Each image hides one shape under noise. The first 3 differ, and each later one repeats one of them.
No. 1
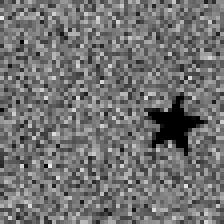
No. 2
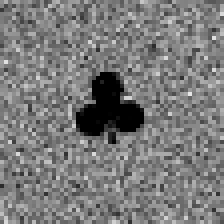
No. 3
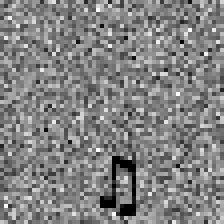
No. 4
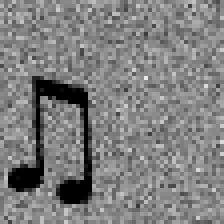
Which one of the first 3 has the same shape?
3
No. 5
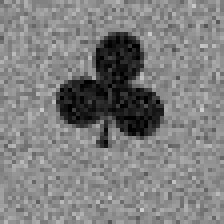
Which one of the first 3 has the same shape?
2
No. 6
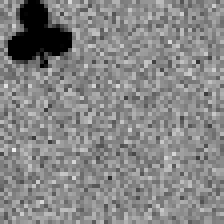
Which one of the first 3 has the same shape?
2
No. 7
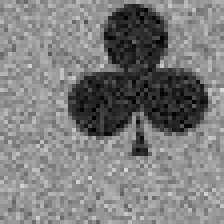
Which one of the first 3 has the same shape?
2
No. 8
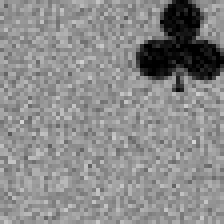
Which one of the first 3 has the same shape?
2
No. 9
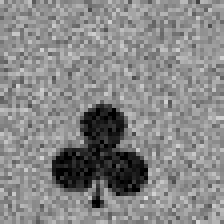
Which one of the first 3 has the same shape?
2
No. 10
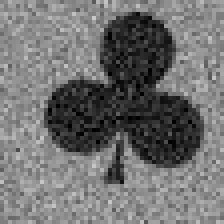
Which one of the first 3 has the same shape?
2
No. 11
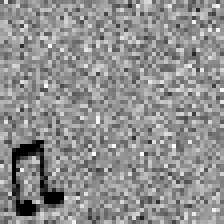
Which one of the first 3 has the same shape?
3
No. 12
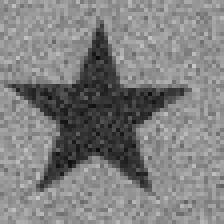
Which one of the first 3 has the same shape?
1
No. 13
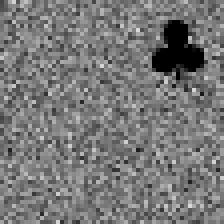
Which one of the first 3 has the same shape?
2
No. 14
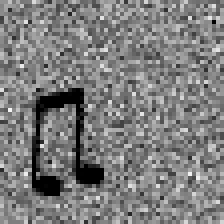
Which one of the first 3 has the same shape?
3
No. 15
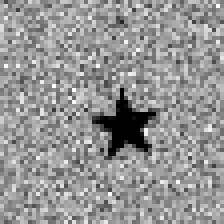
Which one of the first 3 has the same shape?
1
